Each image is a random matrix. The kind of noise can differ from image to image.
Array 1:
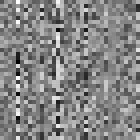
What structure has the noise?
columns of uneven size
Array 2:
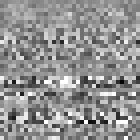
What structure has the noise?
rows of uneven size
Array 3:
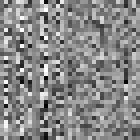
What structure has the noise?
columns of uneven size
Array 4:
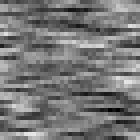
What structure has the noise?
streaked along the rows
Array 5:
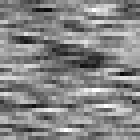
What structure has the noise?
streaked along the rows
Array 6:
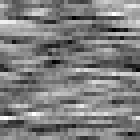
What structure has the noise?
streaked along the rows
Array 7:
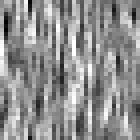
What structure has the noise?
streaked along the columns
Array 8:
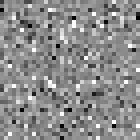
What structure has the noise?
heavy tails
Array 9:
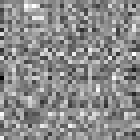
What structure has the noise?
low rank plus noise
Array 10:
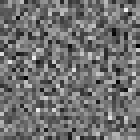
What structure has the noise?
independent entries
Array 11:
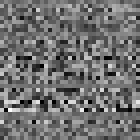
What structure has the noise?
rows of uneven size
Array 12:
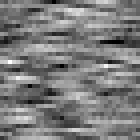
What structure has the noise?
streaked along the rows
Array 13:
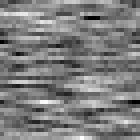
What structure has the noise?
streaked along the rows
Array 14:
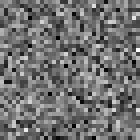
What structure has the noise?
independent entries
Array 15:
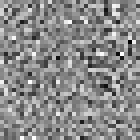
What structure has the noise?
low rank plus noise
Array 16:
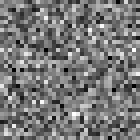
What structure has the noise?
independent entries
